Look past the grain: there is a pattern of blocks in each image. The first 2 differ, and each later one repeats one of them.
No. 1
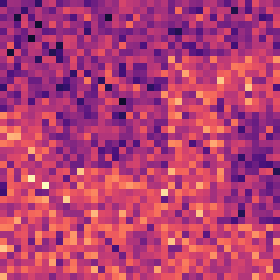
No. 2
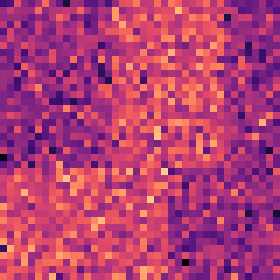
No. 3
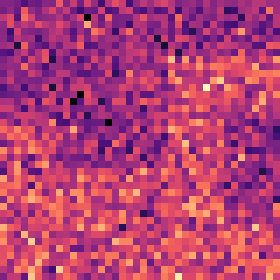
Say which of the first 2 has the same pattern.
1
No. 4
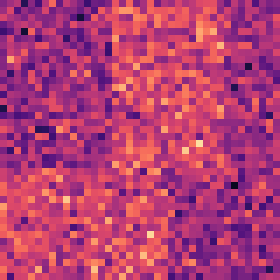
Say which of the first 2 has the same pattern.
2
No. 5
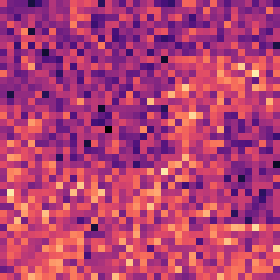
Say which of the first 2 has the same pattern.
1
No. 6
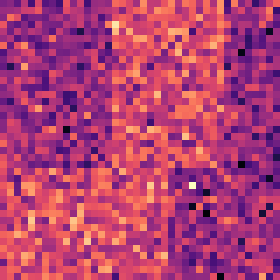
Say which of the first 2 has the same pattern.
2
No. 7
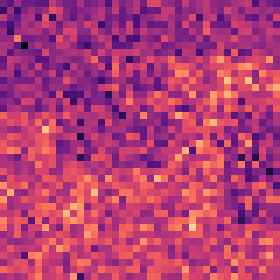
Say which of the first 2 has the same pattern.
1
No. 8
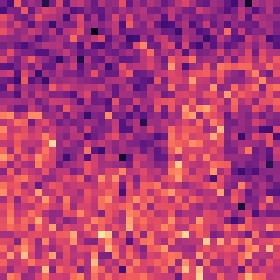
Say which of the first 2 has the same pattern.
1
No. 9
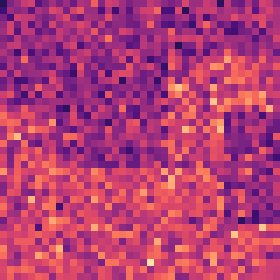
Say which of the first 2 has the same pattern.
1
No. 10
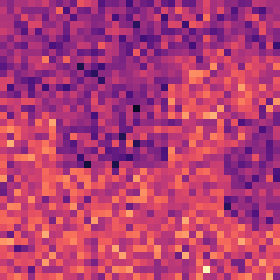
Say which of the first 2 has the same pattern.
1
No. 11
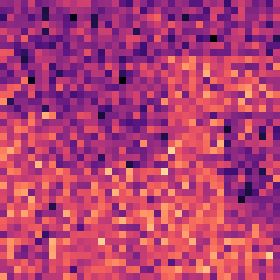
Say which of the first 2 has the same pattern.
1
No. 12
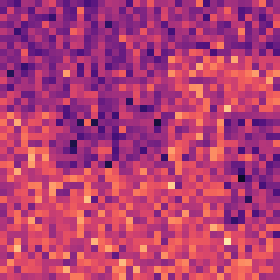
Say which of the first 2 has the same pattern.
1
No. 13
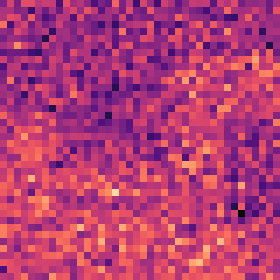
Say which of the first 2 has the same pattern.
1
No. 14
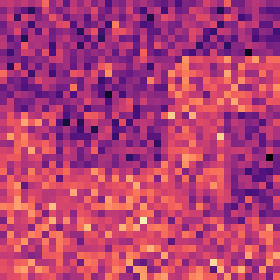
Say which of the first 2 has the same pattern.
1
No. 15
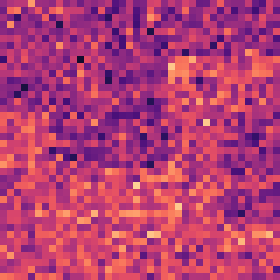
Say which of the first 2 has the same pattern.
1
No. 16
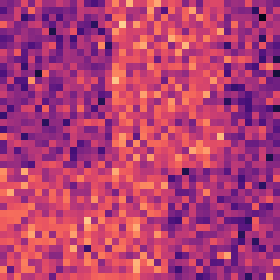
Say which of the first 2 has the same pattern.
2
